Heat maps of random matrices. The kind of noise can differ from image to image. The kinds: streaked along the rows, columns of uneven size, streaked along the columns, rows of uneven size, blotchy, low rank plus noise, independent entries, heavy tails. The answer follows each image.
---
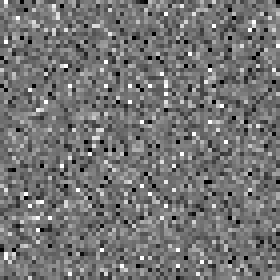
heavy tails
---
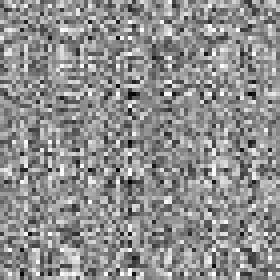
low rank plus noise
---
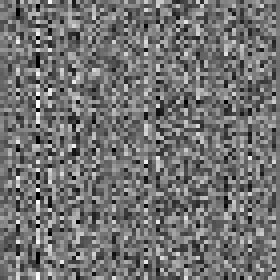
columns of uneven size
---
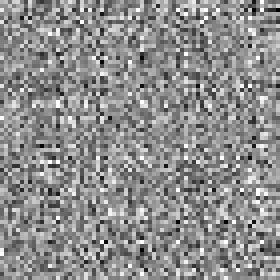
low rank plus noise
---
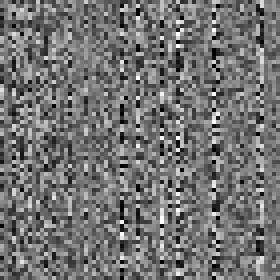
columns of uneven size
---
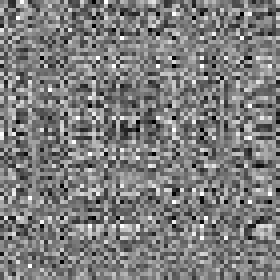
low rank plus noise
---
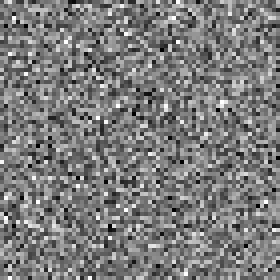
independent entries
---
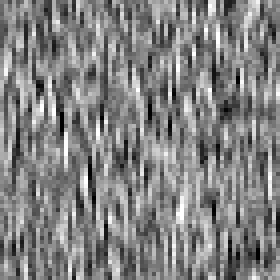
streaked along the columns
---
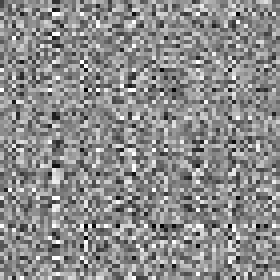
low rank plus noise
